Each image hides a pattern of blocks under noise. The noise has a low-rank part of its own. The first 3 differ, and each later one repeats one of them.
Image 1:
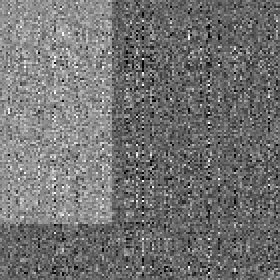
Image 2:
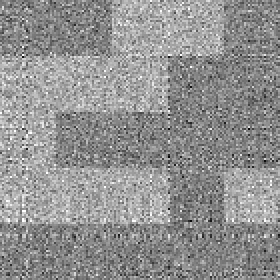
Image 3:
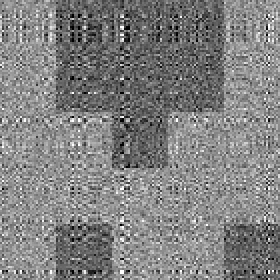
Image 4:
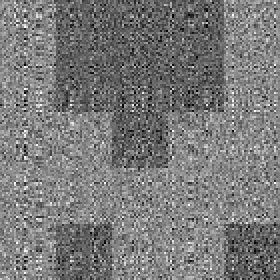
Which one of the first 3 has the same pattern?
3
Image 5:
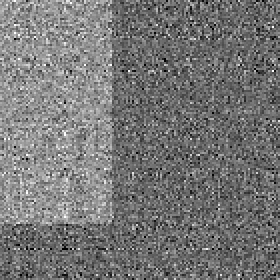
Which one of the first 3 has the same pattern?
1
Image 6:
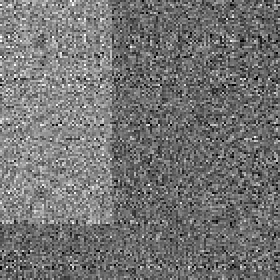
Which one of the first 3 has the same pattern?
1
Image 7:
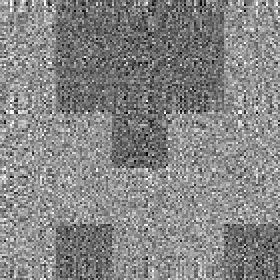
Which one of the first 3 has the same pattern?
3
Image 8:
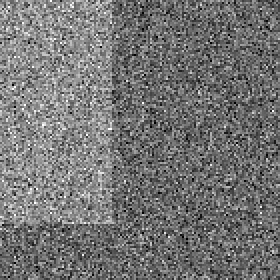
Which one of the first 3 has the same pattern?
1
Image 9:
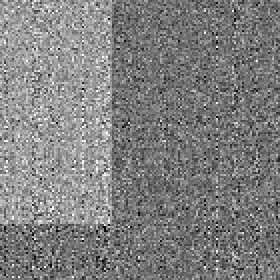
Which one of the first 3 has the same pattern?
1
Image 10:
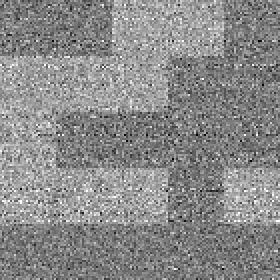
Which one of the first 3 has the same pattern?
2
